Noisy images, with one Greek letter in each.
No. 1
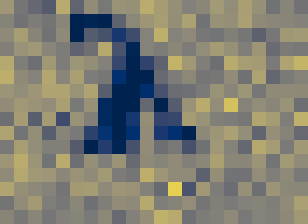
lambda
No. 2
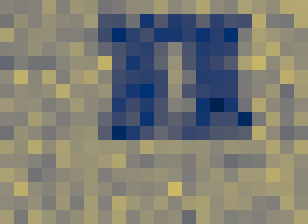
pi
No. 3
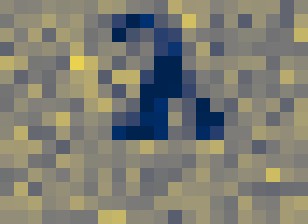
lambda
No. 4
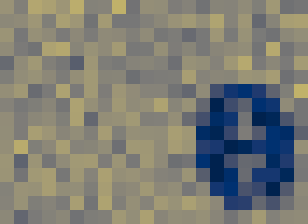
theta
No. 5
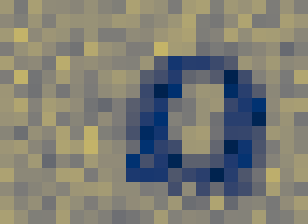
omega
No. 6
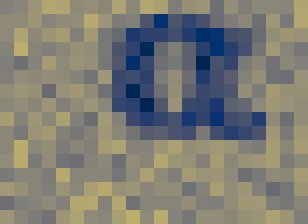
alpha
